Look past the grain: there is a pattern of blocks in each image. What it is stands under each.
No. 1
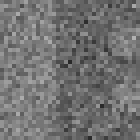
top and bottom mirror each other
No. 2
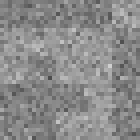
mirrored about the diagonal from the bottom left
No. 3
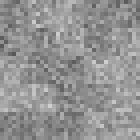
no symmetry
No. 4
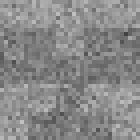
left and right mirror each other
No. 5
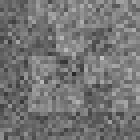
mirrored about the diagonal from the bottom left
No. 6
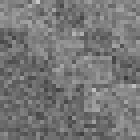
mirrored about the diagonal from the bottom left
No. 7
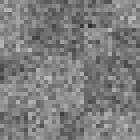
mirrored about the diagonal from the bottom left
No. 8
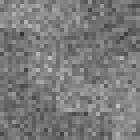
mirrored about the diagonal from the bottom left
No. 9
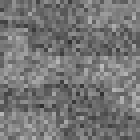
the same after a half turn
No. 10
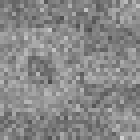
top and bottom mirror each other
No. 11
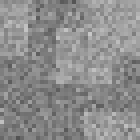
mirrored about the diagonal from the bottom left
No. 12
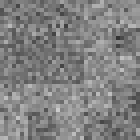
mirrored about the diagonal from the top left
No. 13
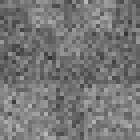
left and right mirror each other
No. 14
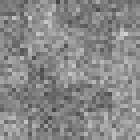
no symmetry
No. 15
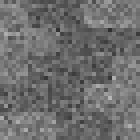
the same after a half turn
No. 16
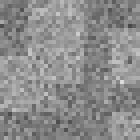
no symmetry
